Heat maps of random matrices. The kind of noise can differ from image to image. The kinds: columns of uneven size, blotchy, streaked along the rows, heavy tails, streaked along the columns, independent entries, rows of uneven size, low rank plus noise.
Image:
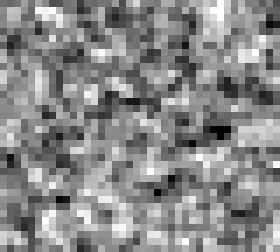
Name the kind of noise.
blotchy
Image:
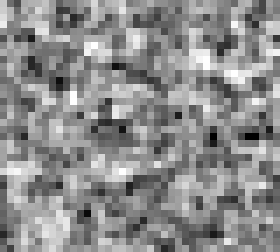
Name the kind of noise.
blotchy
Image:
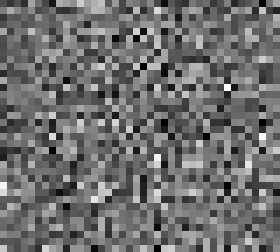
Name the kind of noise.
low rank plus noise
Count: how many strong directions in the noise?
three or four
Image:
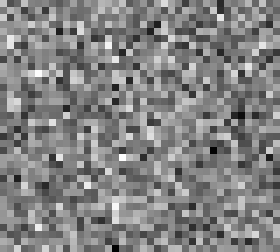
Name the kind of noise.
independent entries
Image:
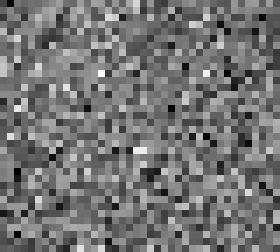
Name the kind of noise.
independent entries
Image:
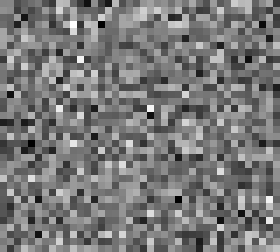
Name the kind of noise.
low rank plus noise
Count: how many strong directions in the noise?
five to eight
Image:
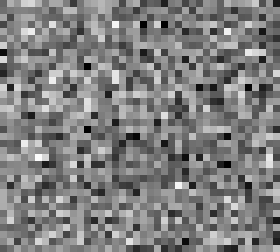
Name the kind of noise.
low rank plus noise
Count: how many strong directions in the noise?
five to eight
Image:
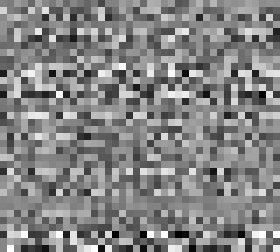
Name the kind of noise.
rows of uneven size
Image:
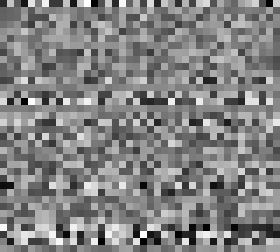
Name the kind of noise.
rows of uneven size
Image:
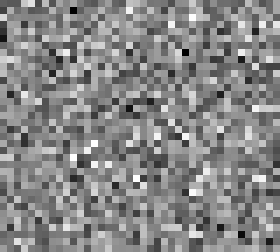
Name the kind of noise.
independent entries
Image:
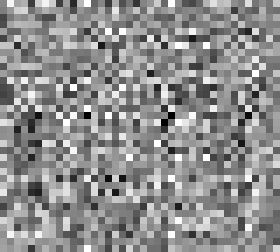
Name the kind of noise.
low rank plus noise
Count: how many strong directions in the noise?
two
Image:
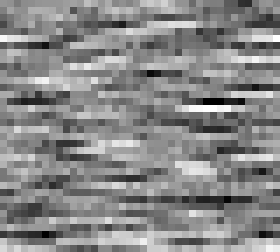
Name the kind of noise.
streaked along the rows
